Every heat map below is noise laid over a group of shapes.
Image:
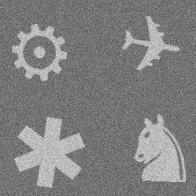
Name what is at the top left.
gear
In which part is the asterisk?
bottom left
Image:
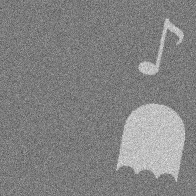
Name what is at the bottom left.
nothing
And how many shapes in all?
2
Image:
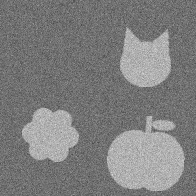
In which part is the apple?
bottom right
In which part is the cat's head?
top right
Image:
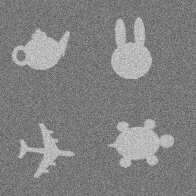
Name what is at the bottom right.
turtle
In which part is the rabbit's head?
top right
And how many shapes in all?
4
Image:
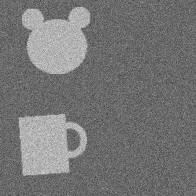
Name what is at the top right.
nothing
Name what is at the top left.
bear's head
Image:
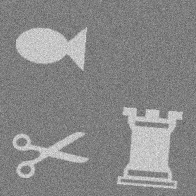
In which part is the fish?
top left
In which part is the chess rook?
bottom right
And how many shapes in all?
3
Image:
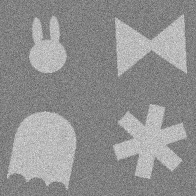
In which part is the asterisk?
bottom right
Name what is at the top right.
bow tie
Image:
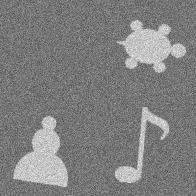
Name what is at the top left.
nothing
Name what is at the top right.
turtle
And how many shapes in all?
3
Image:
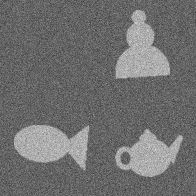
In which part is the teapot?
bottom right
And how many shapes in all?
3
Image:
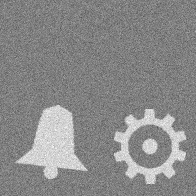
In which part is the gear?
bottom right
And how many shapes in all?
2
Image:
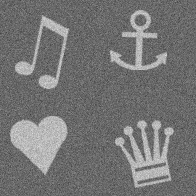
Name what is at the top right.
anchor
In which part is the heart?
bottom left
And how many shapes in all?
4
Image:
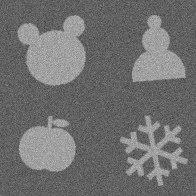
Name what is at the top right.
chess pawn
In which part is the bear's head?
top left
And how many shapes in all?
4
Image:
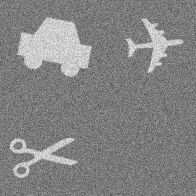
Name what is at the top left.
car
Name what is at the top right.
airplane
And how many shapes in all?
3
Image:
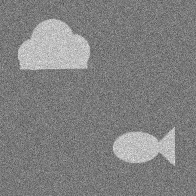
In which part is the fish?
bottom right
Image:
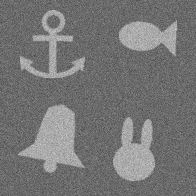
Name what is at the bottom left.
bell
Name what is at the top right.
fish
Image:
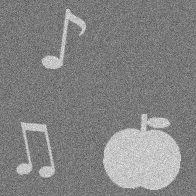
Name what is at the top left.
musical note
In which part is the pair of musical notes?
bottom left
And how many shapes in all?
3
